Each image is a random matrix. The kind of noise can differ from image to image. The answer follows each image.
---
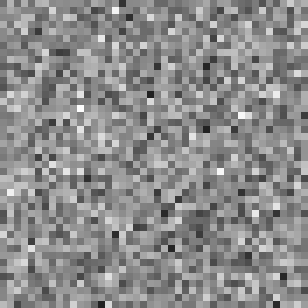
independent entries
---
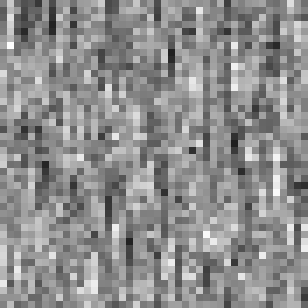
streaked along the columns
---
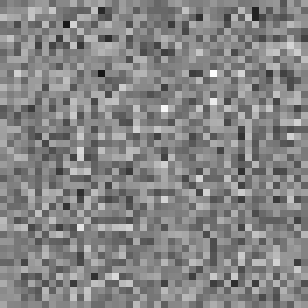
low rank plus noise
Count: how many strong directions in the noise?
five to eight
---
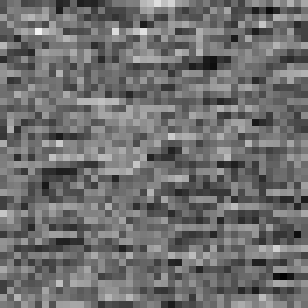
streaked along the rows
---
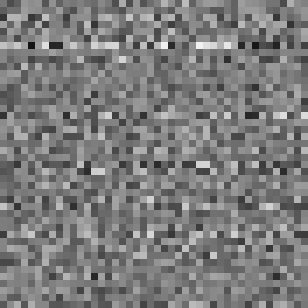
rows of uneven size
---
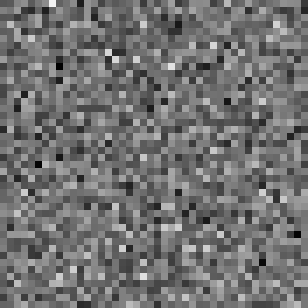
independent entries
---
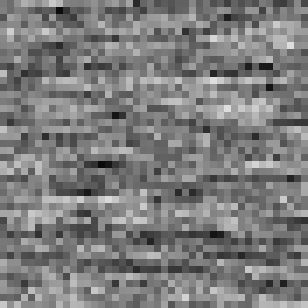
streaked along the rows
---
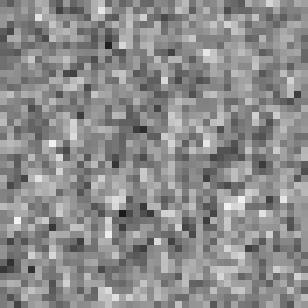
blotchy
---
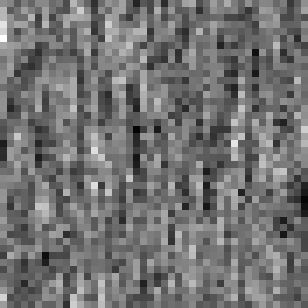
streaked along the columns
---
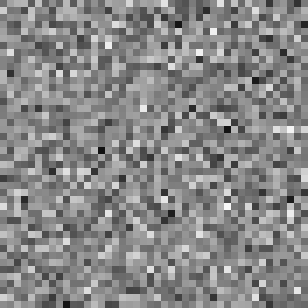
independent entries
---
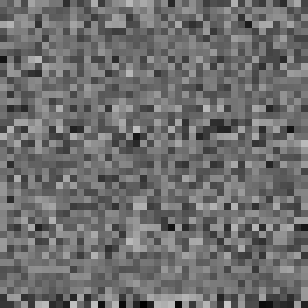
rows of uneven size
